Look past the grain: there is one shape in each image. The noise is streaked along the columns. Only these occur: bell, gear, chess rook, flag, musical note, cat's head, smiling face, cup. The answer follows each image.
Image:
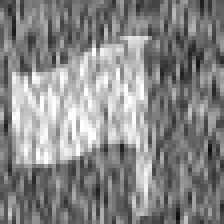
light flag
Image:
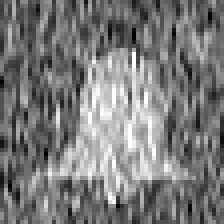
light bell
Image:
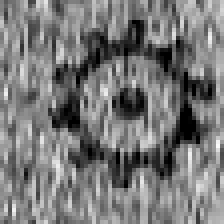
dark gear
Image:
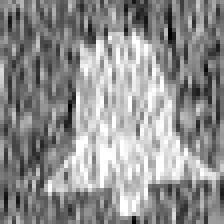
light bell
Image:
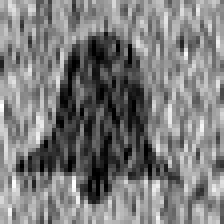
dark bell
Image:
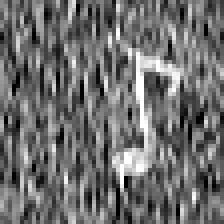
light musical note
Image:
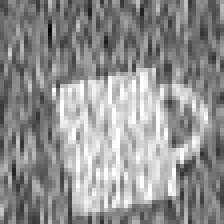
light cup
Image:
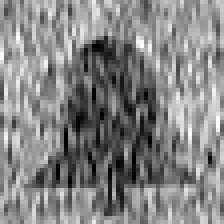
dark bell
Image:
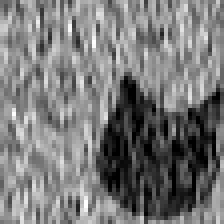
dark cat's head
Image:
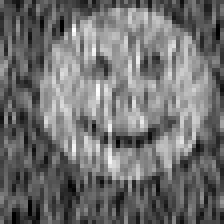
light smiling face
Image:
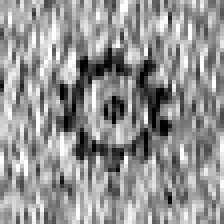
dark gear
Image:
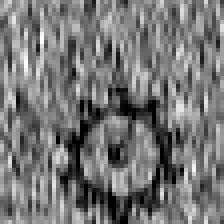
dark gear
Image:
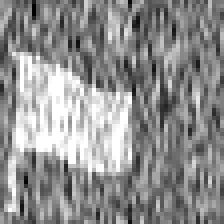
light flag
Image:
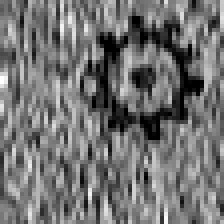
dark gear
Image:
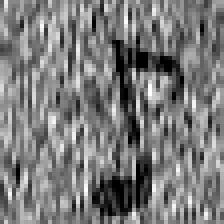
dark musical note
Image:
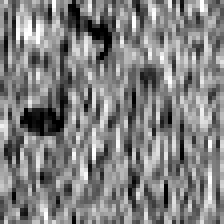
dark musical note
